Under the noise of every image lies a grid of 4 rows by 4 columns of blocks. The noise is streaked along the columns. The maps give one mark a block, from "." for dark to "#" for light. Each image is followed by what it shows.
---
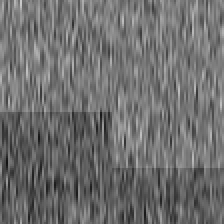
####
####
..##
....
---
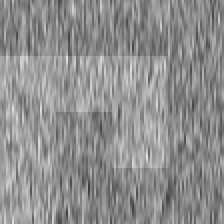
....
###.
#.#.
#...
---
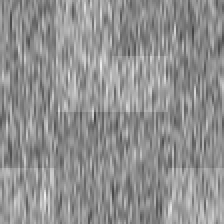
.#..
.##.
....
#..#
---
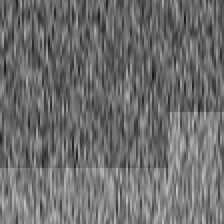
....
....
...#
####
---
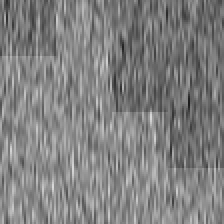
.#..
##..
###.
####
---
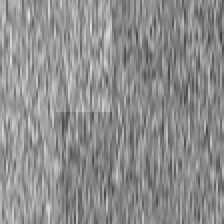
##..
##..
#...
#...
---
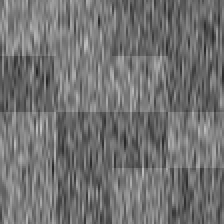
##..
.##.
#..#
#.#.
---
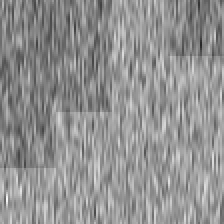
..#.
..##
.###
####
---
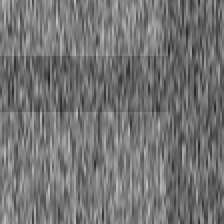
###.
....
###.
###.
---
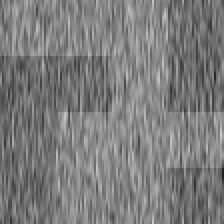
###.
..#.
.###
.##.
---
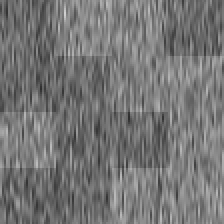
.##.
..##
#..#
..##
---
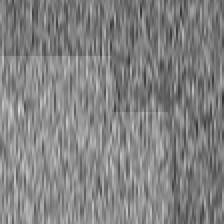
....
##..
###.
###.
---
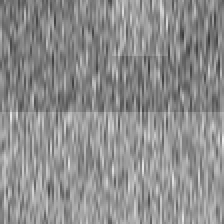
..#.
....
####
####
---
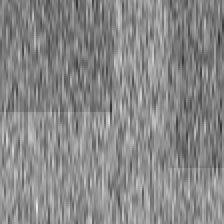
..#.
..#.
###.
####
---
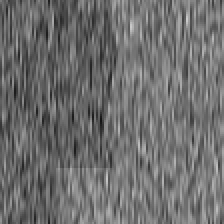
..##
..##
..##
.###
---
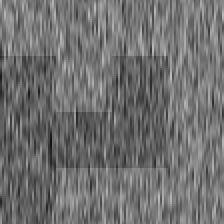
####
.#.#
...#
.###
